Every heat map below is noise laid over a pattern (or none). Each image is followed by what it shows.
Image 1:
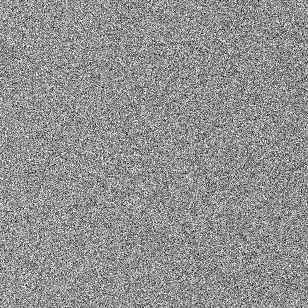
a smooth slope
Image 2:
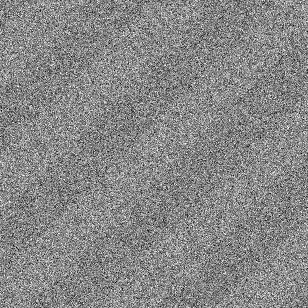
diagonal stripes
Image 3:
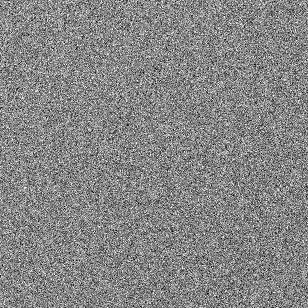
a smooth slope
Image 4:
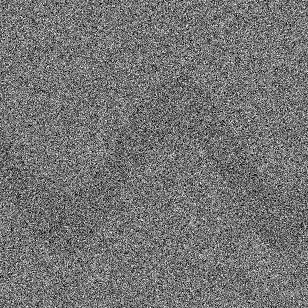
a wavy band
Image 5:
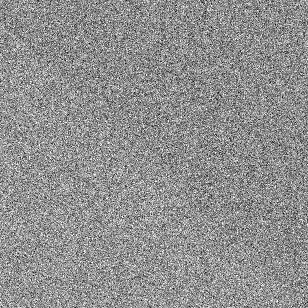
a sharp edge
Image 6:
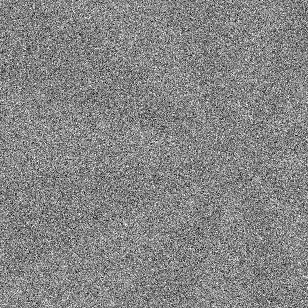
spokes from one point
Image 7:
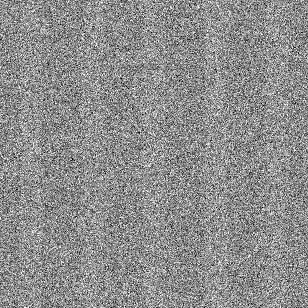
vertical stripes
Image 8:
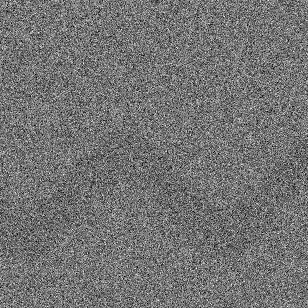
a wavy band
